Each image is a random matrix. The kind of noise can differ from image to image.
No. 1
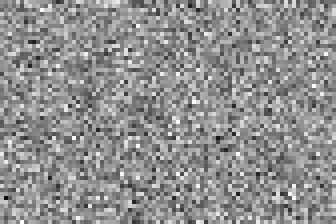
low rank plus noise
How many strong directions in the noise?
one
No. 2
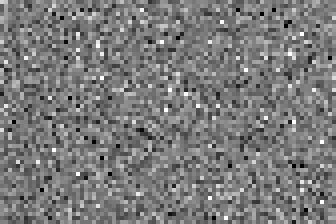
heavy tails
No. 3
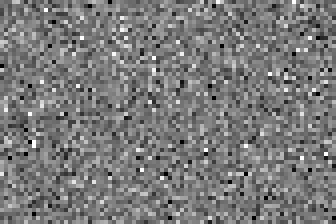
heavy tails
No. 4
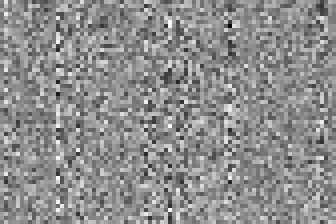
columns of uneven size
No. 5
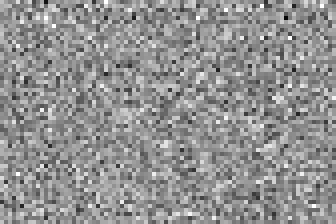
low rank plus noise
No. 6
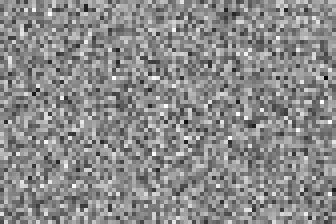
independent entries
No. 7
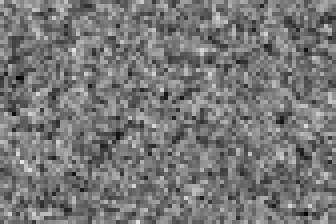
blotchy
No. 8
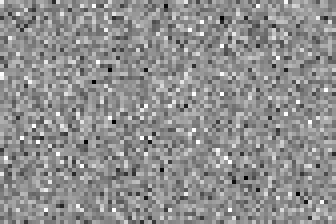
heavy tails
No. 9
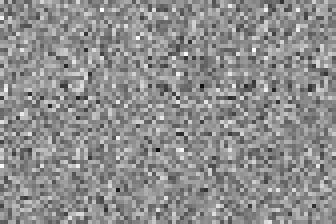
low rank plus noise
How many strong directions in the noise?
two
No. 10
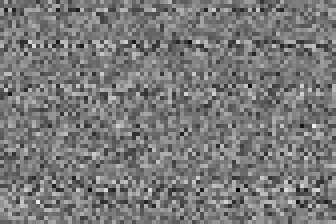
rows of uneven size
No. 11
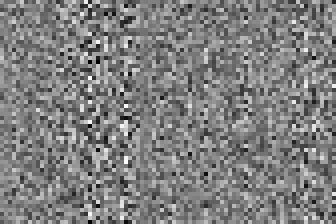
columns of uneven size
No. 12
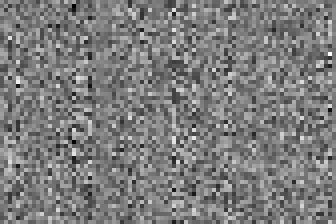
columns of uneven size
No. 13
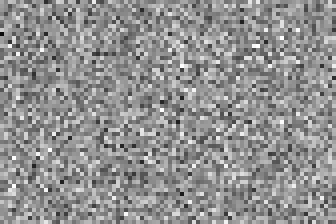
independent entries
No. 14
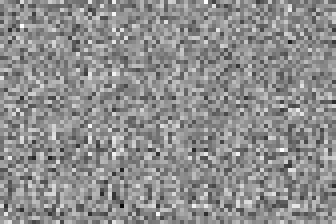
low rank plus noise
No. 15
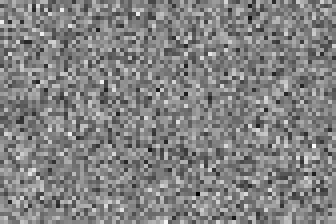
independent entries
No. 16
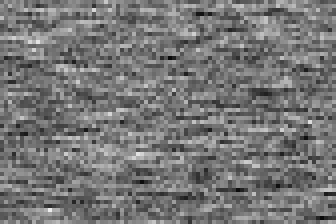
streaked along the rows
